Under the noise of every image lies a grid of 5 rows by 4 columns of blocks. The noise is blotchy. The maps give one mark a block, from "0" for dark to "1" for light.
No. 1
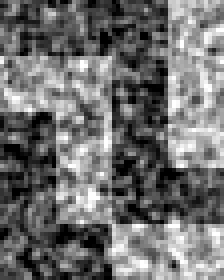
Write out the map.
0 0 0 1
1 1 0 1
0 1 0 1
0 1 0 0
0 0 1 1
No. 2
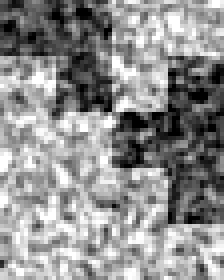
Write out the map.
0 0 1 1
1 0 1 0
1 1 0 0
1 1 1 0
1 1 1 1
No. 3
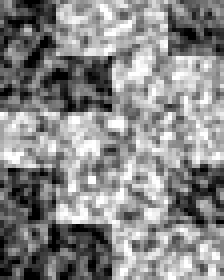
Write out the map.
0 1 1 0
0 0 1 1
1 1 1 1
0 1 1 0
0 0 1 1
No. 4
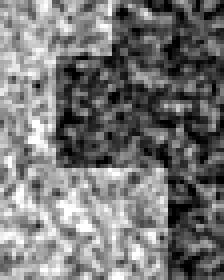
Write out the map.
1 1 0 0
1 0 0 0
1 0 0 0
1 1 1 0
1 1 1 0
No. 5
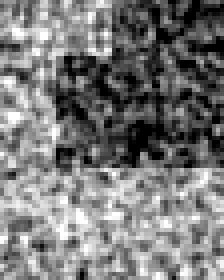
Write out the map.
1 1 0 0
1 0 0 0
1 0 0 0
1 1 1 1
1 1 1 1
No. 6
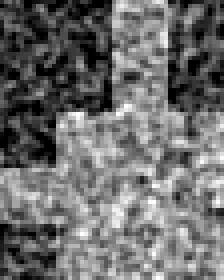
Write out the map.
0 0 1 0
0 0 1 0
0 1 1 1
1 1 1 1
0 1 1 1
